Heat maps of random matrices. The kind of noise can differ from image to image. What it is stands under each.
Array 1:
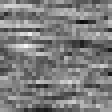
streaked along the rows
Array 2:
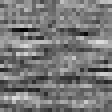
streaked along the rows
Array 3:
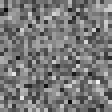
independent entries
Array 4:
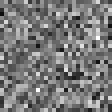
low rank plus noise
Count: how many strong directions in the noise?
three or four
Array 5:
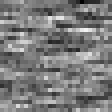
streaked along the rows
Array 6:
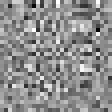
low rank plus noise
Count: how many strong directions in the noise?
one
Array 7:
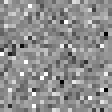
heavy tails
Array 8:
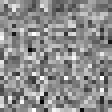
low rank plus noise
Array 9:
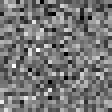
independent entries
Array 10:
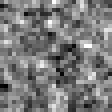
blotchy
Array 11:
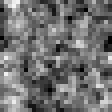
blotchy
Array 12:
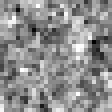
blotchy
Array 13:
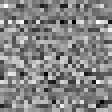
rows of uneven size
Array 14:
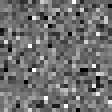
heavy tails
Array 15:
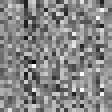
columns of uneven size
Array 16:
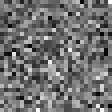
low rank plus noise
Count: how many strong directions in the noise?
five to eight
